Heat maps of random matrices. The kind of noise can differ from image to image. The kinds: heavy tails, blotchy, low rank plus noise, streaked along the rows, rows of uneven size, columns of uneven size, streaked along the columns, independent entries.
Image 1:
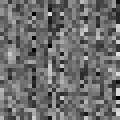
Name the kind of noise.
columns of uneven size
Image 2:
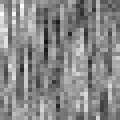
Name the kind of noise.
streaked along the columns
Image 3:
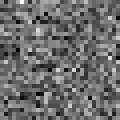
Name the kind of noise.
low rank plus noise
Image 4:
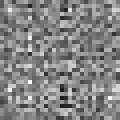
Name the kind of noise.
low rank plus noise
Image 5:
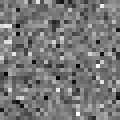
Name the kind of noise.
heavy tails
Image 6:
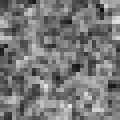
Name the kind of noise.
blotchy
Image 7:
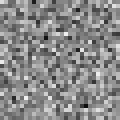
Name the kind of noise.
independent entries
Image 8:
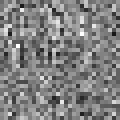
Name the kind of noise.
low rank plus noise
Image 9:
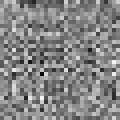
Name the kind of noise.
low rank plus noise
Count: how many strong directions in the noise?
two
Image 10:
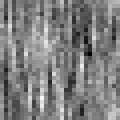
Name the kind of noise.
streaked along the columns
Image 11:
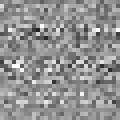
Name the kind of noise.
rows of uneven size
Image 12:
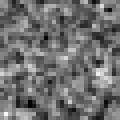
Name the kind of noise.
blotchy
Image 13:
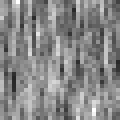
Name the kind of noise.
streaked along the columns
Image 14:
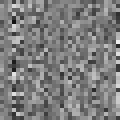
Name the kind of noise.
columns of uneven size
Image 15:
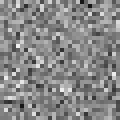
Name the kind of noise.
independent entries
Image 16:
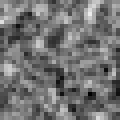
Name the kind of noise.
blotchy
